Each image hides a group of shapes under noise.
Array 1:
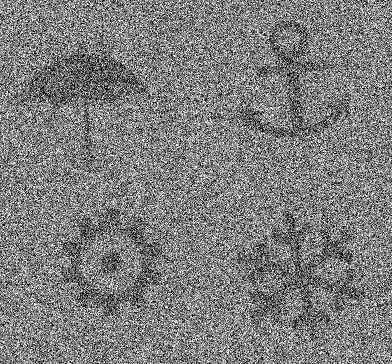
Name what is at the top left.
umbrella
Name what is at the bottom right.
snowflake
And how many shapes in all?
4
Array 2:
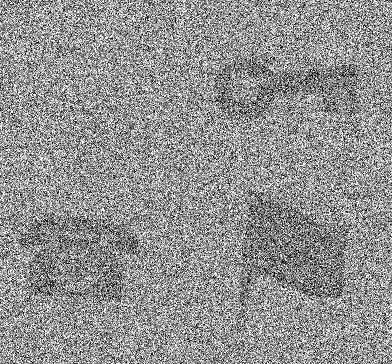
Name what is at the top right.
key
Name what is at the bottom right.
flag
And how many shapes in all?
3
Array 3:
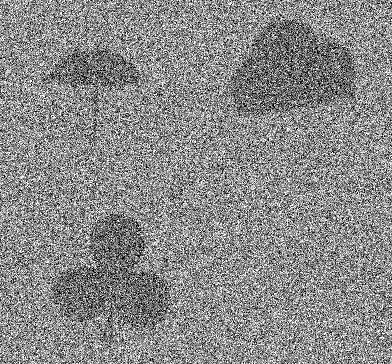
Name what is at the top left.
umbrella
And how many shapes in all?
3
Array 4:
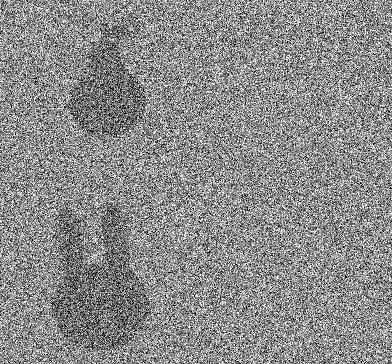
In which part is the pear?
top left
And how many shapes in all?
2
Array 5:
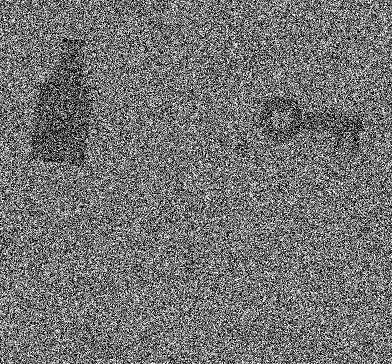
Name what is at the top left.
bottle
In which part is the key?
top right
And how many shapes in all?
2
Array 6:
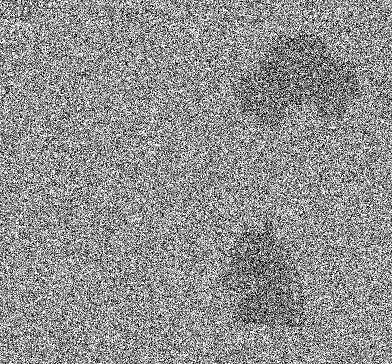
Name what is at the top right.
car
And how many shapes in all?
2
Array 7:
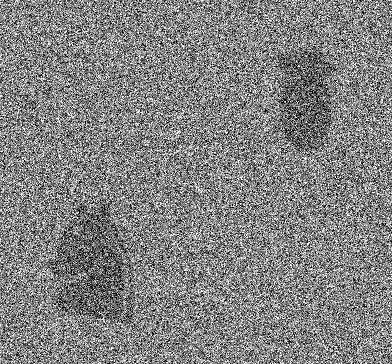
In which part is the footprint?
top right
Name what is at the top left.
nothing
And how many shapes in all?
2
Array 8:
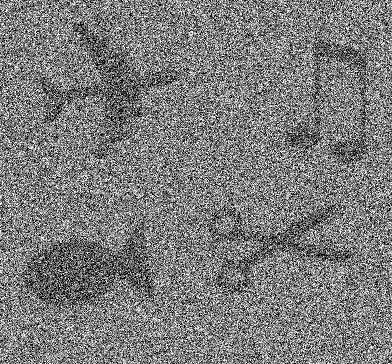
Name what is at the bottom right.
pair of scissors
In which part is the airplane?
top left
